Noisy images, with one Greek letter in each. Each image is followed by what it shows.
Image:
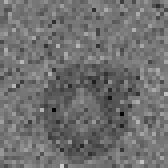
sigma
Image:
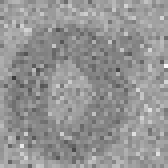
sigma
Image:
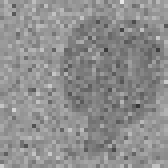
phi
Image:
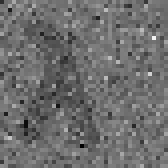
lambda
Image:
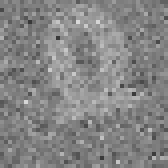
omega
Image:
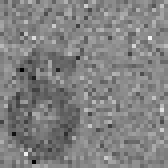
delta
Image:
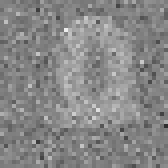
omega
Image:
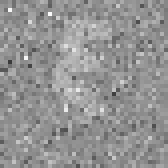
xi
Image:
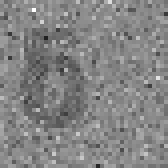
delta
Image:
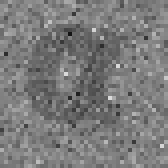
alpha
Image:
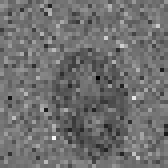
theta
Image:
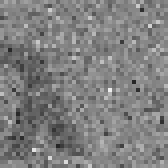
lambda
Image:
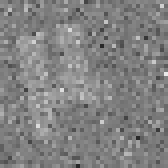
mu
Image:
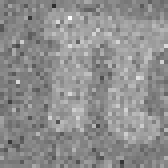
pi
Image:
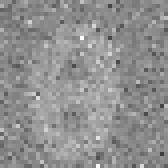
theta
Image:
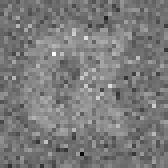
alpha
